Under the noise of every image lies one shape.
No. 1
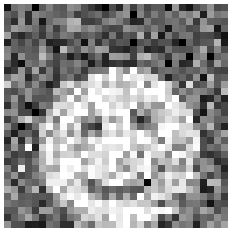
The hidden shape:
smiling face
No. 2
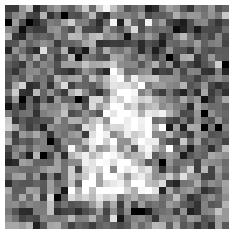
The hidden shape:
chess knight
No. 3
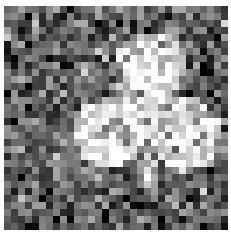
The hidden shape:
club
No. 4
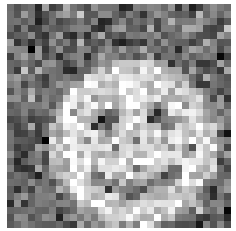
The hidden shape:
smiling face
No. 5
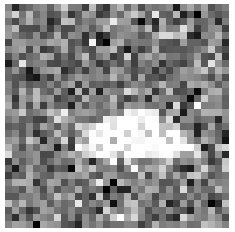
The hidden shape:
umbrella
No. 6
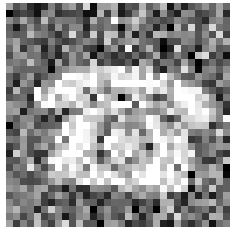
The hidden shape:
telephone
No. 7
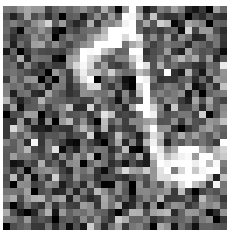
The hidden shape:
musical note
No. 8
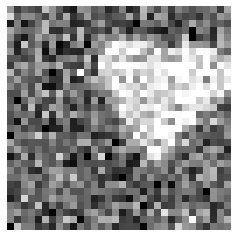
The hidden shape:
heart
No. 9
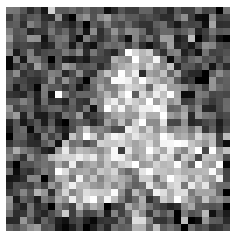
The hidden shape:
club
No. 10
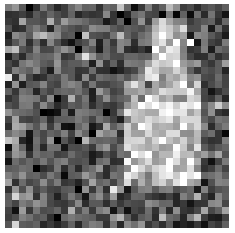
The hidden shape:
bottle
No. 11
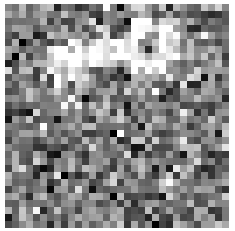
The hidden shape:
key
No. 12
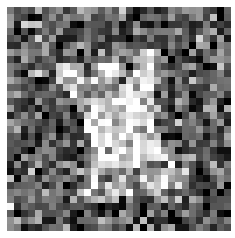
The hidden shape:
chess rook
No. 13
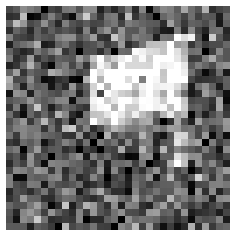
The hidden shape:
flag
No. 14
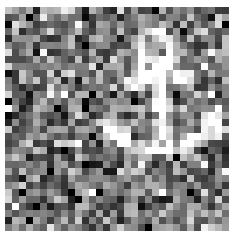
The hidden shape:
anchor
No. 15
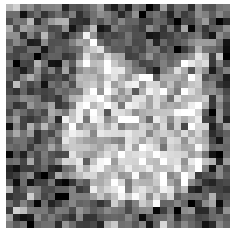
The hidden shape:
cat's head
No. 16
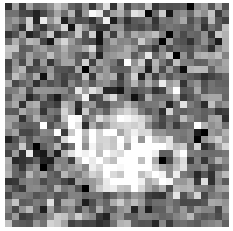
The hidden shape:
teapot
